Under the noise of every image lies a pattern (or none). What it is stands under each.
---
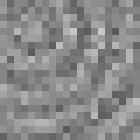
rings round one point
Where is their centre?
top left
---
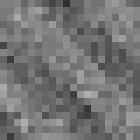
diagonal stripes
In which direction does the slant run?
top left to bottom right
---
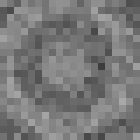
rings round one point
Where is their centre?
centre
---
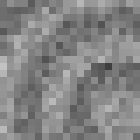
rings round one point
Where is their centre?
bottom right
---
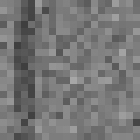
one vertical stripe
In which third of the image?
left
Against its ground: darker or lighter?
darker
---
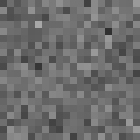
only noise
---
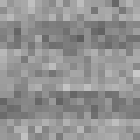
horizontal stripes
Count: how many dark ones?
2
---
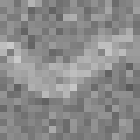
a wavy band
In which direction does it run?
left to right
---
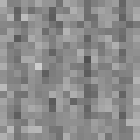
vertical stripes
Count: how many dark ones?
4
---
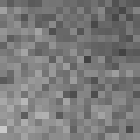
a smooth slope
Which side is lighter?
bottom left
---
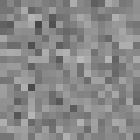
only noise
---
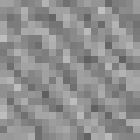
diagonal stripes
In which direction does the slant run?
top left to bottom right
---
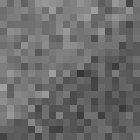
a sharp edge
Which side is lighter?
top left
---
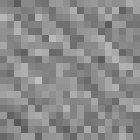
diagonal stripes
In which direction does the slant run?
top left to bottom right
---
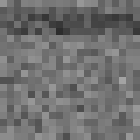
one horizontal stripe
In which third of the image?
top
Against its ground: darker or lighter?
darker
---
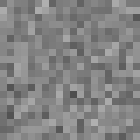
only noise
